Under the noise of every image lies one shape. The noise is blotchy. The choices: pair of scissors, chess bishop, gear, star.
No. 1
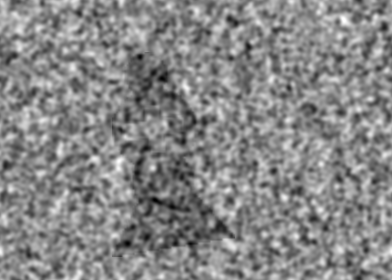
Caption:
dark chess bishop
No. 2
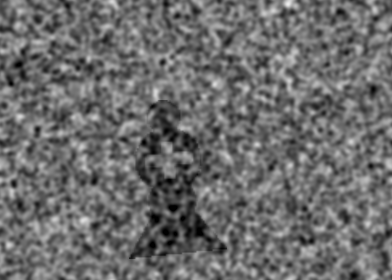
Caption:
dark chess bishop
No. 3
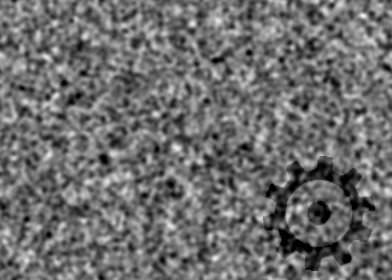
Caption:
dark gear, bottom right
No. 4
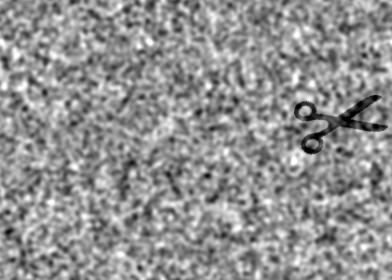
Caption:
dark pair of scissors, middle right
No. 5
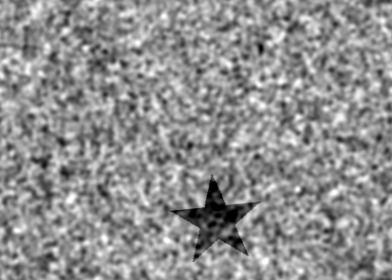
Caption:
dark star, bottom middle
